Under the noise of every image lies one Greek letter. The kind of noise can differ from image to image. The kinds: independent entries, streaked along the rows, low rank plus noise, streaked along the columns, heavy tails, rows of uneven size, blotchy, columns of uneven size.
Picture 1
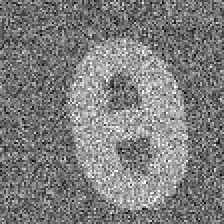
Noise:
low rank plus noise
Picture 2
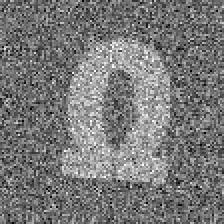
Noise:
low rank plus noise
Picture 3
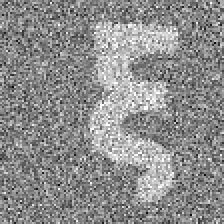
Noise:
low rank plus noise
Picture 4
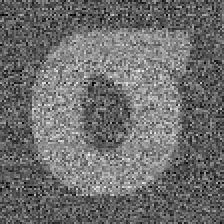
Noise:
rows of uneven size
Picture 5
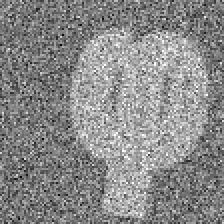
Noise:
independent entries
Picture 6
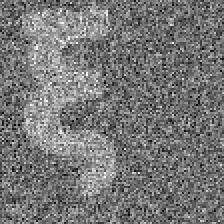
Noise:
low rank plus noise
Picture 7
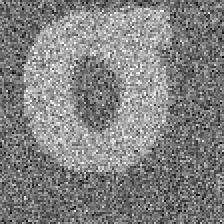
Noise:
independent entries
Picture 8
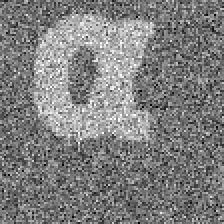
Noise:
independent entries
